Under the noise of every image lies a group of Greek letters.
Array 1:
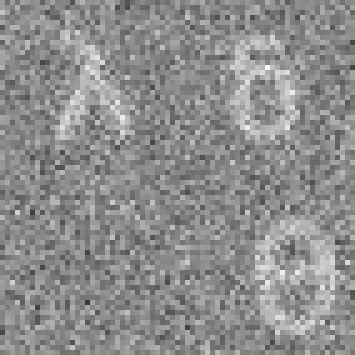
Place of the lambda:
top left
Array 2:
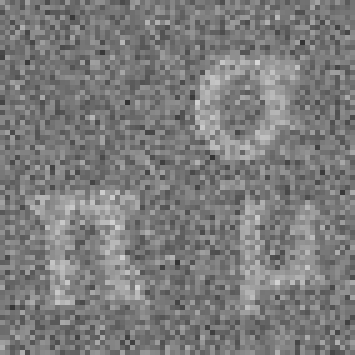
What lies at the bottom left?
pi
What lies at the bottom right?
mu
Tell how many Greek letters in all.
3
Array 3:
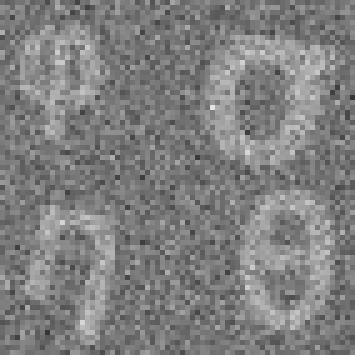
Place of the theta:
bottom right
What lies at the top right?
sigma
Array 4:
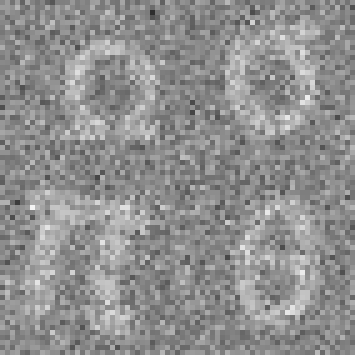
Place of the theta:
bottom right
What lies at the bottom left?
pi
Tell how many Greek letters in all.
4
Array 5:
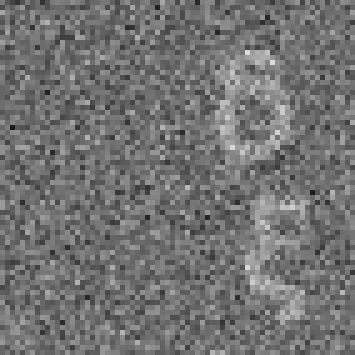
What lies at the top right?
delta
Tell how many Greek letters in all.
2
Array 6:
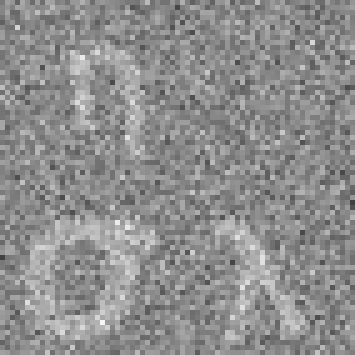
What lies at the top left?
eta
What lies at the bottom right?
lambda
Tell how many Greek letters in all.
3
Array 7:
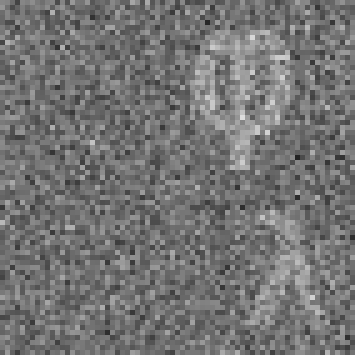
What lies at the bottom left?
nothing
